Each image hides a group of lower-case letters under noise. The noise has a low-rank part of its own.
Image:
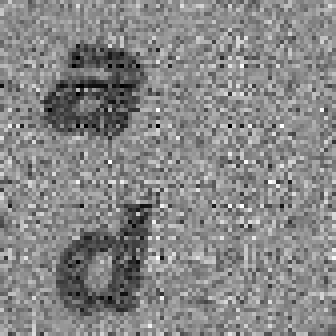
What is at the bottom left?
d
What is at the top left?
a
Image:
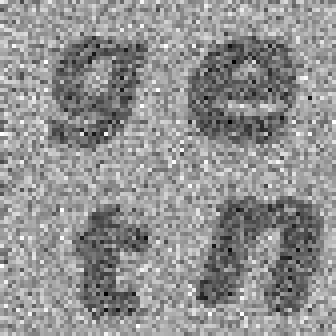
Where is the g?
top left
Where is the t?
bottom left
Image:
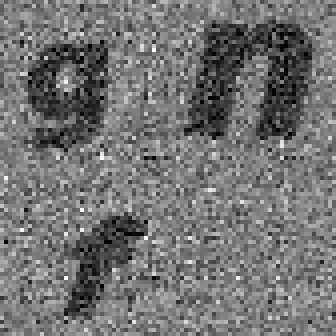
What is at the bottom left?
f
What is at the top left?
g
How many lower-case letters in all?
3
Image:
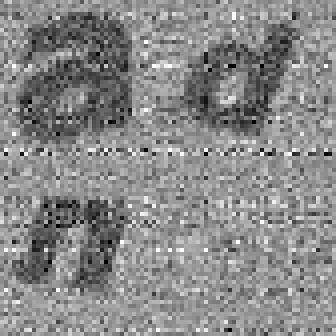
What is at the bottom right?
nothing
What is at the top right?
d
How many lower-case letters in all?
3
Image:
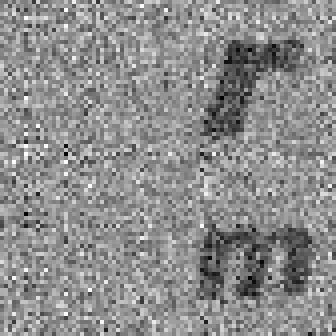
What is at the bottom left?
nothing
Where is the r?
top right
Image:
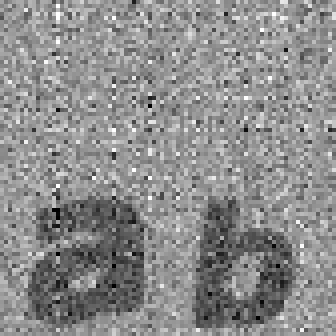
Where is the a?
bottom left
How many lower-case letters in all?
2
